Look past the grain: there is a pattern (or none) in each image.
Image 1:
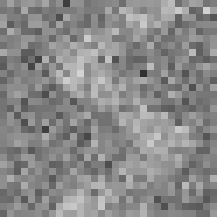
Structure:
a wavy band
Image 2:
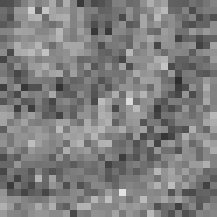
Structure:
rings round one point
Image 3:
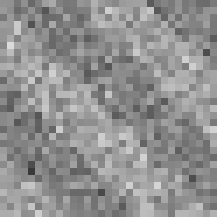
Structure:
diagonal stripes
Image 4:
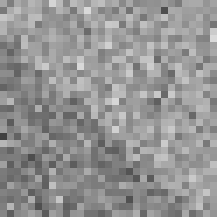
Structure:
a sharp edge
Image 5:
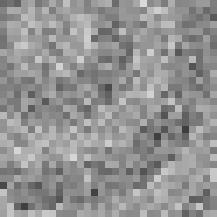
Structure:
rings round one point
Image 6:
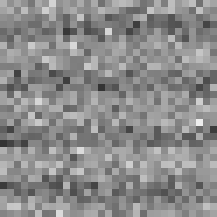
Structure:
horizontal stripes
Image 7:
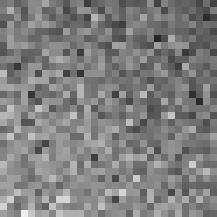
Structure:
a smooth slope
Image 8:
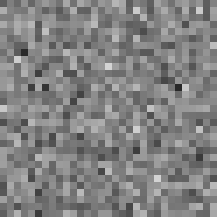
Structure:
only noise
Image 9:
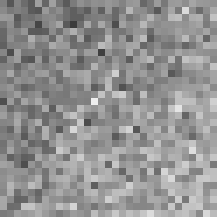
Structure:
a smooth slope
